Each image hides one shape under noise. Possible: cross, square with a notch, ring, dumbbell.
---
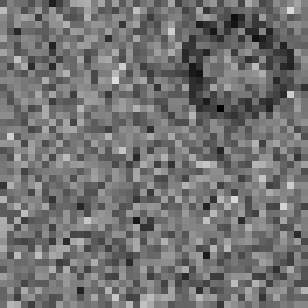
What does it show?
dark ring, top right
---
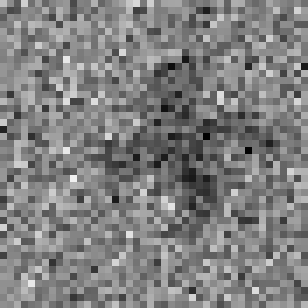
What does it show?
dark cross
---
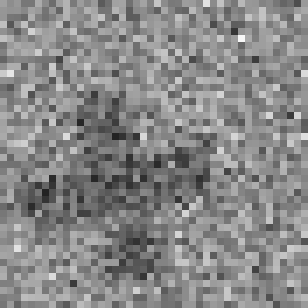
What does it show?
dark cross
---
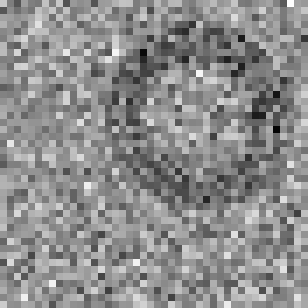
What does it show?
dark ring
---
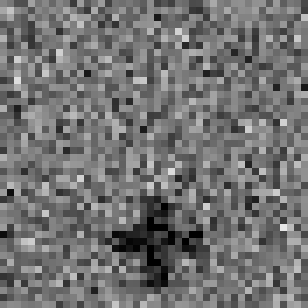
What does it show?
dark cross, bottom middle
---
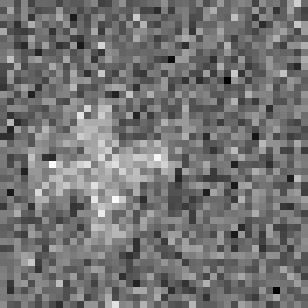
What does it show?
light cross
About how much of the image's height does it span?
half
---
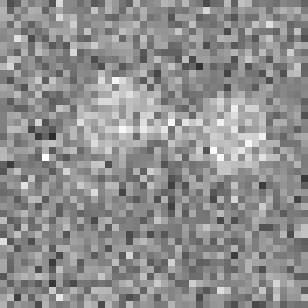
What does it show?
light dumbbell
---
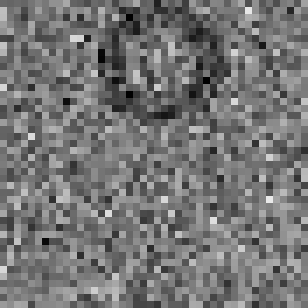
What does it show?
dark ring, top middle
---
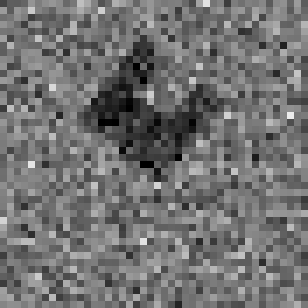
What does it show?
dark square with a notch
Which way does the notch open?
up and right
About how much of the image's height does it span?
half
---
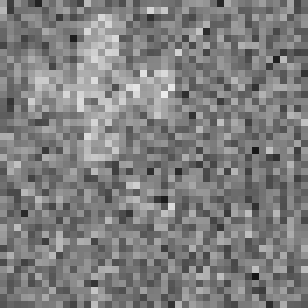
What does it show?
light cross
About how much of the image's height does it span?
half
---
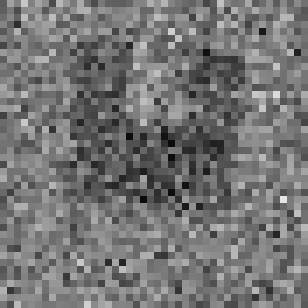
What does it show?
dark square with a notch
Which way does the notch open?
up
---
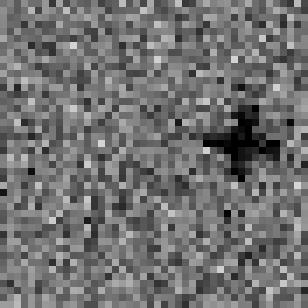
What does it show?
dark cross, middle right
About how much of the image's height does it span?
a quarter
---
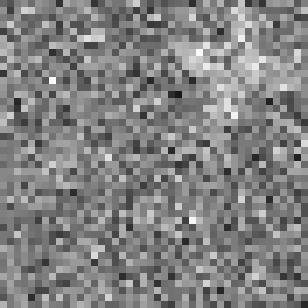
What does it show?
light cross, top right
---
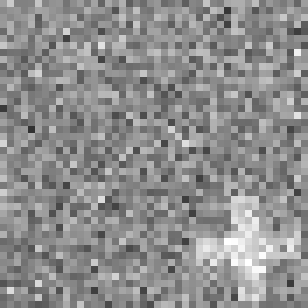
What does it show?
light cross, bottom right
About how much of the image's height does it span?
a third
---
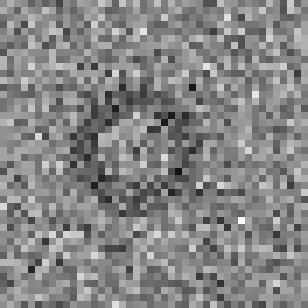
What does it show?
dark ring, centre
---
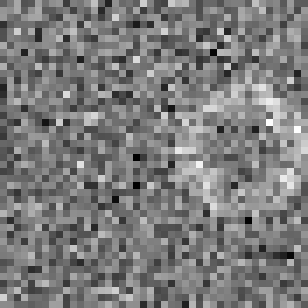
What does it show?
light ring, middle right
